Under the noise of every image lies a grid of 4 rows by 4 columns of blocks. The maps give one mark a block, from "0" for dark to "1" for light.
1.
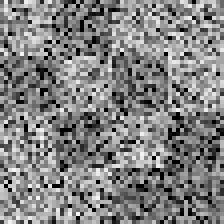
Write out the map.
1 0 1 1
0 1 0 1
1 0 1 0
1 1 0 0
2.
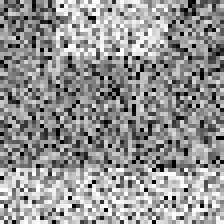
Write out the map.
0 1 1 0
0 0 0 0
0 0 0 0
1 1 1 1
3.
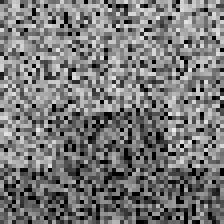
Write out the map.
1 1 1 1
1 1 1 1
1 0 0 1
0 0 0 0
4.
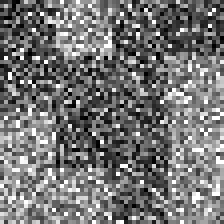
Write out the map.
0 1 0 0
0 0 0 1
1 0 0 1
1 1 0 1
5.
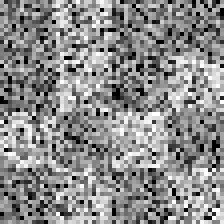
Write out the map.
0 1 0 0
0 1 0 1
1 0 1 0
0 1 0 1
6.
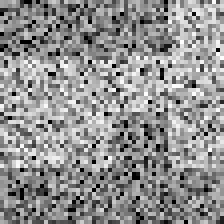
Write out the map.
0 0 0 1
1 1 1 1
1 1 0 1
0 0 0 0
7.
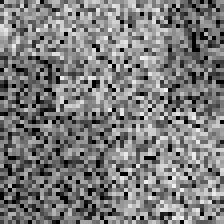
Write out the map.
1 1 1 0
0 1 1 0
0 0 1 1
0 0 1 1
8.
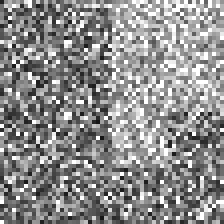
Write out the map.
0 0 1 1
0 0 1 1
0 0 1 0
0 0 0 0
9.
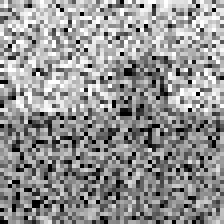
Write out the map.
1 1 1 1
1 1 0 1
0 0 0 0
0 0 0 0
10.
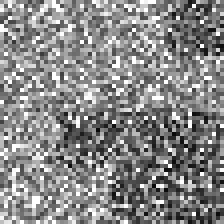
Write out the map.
1 1 1 0
1 1 1 1
1 0 0 0
1 1 0 0
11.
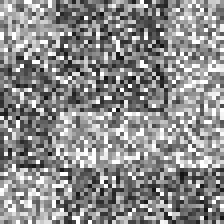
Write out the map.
1 0 0 1
0 0 0 1
0 1 1 1
1 0 0 0
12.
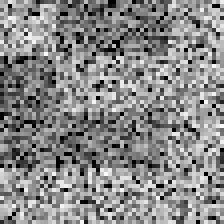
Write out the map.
1 0 0 1
0 1 1 1
0 0 0 1
1 1 1 1
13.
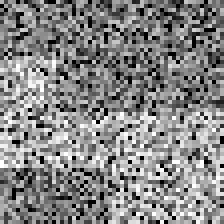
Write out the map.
0 0 0 0
1 0 0 0
1 1 1 1
0 0 1 1
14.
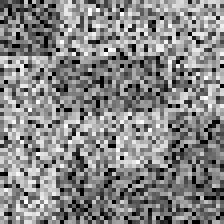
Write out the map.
0 1 1 1
1 0 0 1
1 1 1 0
1 0 0 0
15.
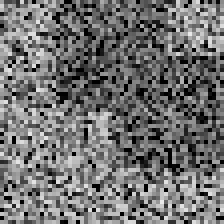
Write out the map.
1 0 0 1
1 0 0 0
1 1 0 0
1 1 1 1
